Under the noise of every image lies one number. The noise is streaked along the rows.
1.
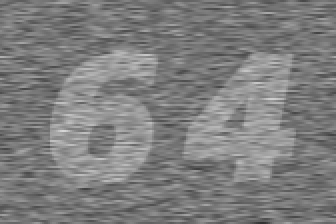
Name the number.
64
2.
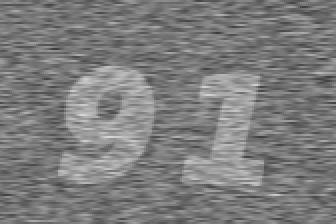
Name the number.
91
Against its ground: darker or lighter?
lighter
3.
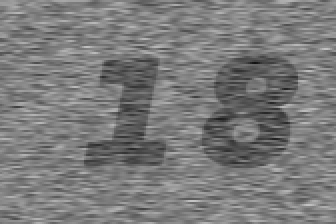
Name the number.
18
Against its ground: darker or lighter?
darker
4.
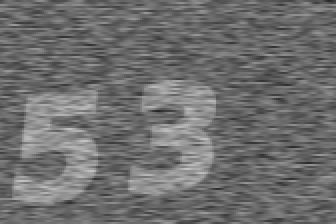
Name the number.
53
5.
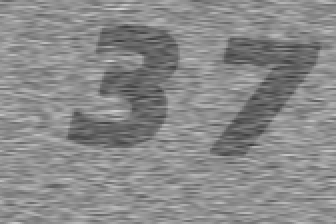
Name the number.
37
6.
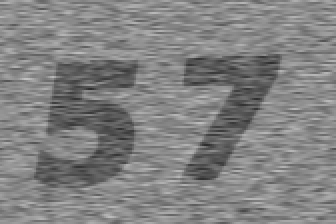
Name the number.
57
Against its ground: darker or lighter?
darker
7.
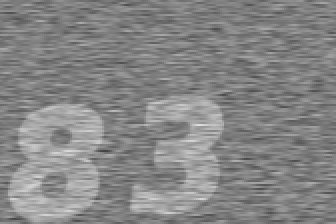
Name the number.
83
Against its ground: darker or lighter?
lighter
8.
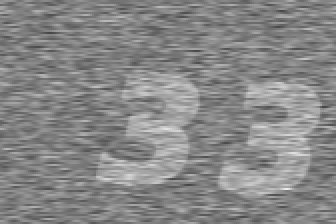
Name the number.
33
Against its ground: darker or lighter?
lighter
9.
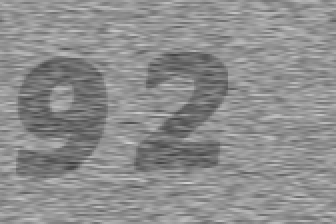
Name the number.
92
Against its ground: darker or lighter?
darker
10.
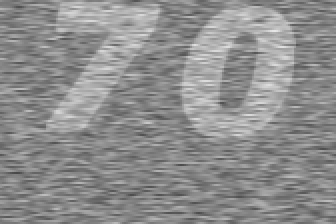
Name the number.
70
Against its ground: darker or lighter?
lighter
